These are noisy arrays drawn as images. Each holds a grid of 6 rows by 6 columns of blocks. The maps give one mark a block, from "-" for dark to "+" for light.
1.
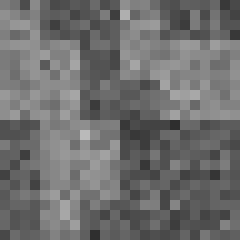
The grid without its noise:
+--+--
++-+++
++--++
-++---
-++---
-+----
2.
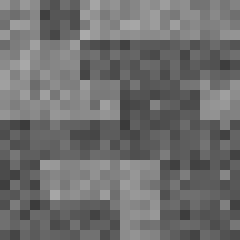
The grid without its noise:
+-++++
++----
+++--+
------
-+++--
---+--
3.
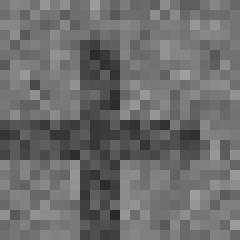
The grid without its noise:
++++++
++-+++
++-+++
-----+
++-+++
++-+++
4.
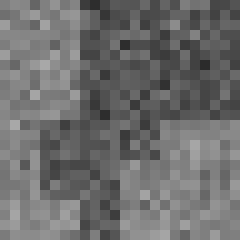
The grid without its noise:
++----
++----
++----
+---++
+--+++
++-+++
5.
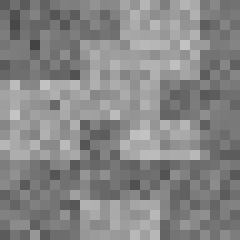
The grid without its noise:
---++-
--+++-
++++--
++-++-
------
--++--
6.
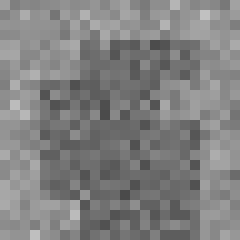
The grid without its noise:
++++++
++---+
+---++
+----+
+----+
++---+
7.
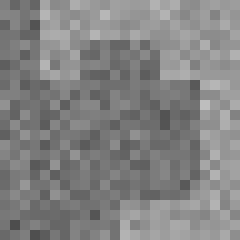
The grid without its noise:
-+++++
-+--++
-----+
-----+
-----+
---+++
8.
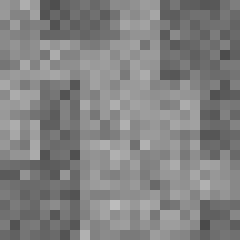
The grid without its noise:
+--+--
++++--
+-+++-
+-+++-
--++++
--+++-
